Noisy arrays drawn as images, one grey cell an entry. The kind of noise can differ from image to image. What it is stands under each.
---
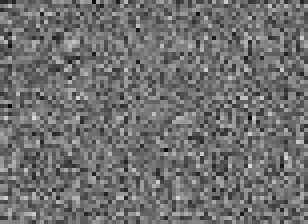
low rank plus noise
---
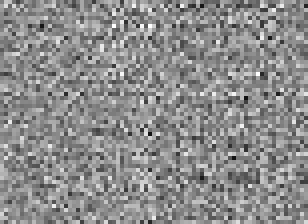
low rank plus noise
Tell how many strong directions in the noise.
two
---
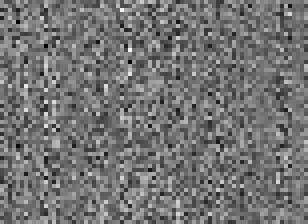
columns of uneven size
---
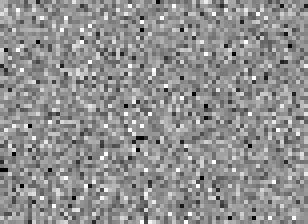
heavy tails
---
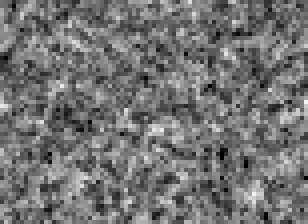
blotchy
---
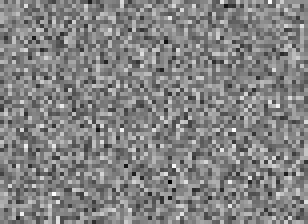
independent entries
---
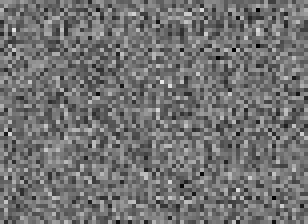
low rank plus noise
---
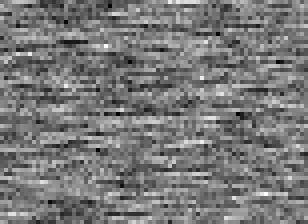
streaked along the rows
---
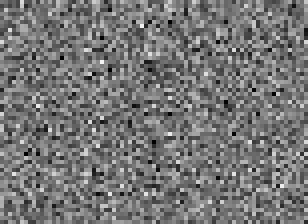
low rank plus noise
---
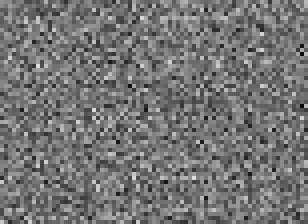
low rank plus noise
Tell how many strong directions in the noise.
five to eight
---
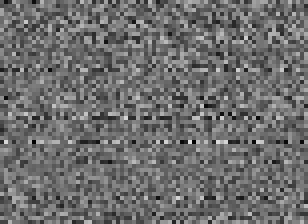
rows of uneven size
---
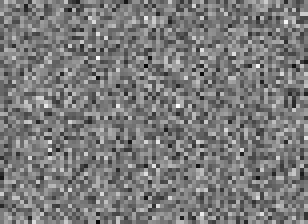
low rank plus noise
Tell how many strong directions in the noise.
five to eight
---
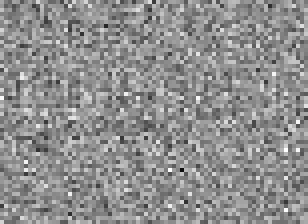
low rank plus noise
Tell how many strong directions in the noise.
five to eight
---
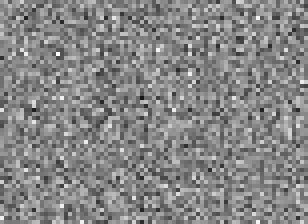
low rank plus noise
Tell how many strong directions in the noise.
three or four
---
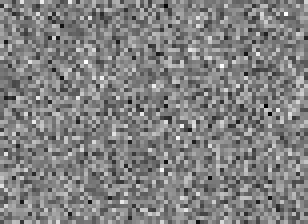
independent entries
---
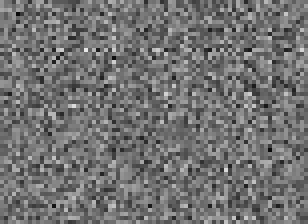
low rank plus noise
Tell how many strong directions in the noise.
three or four
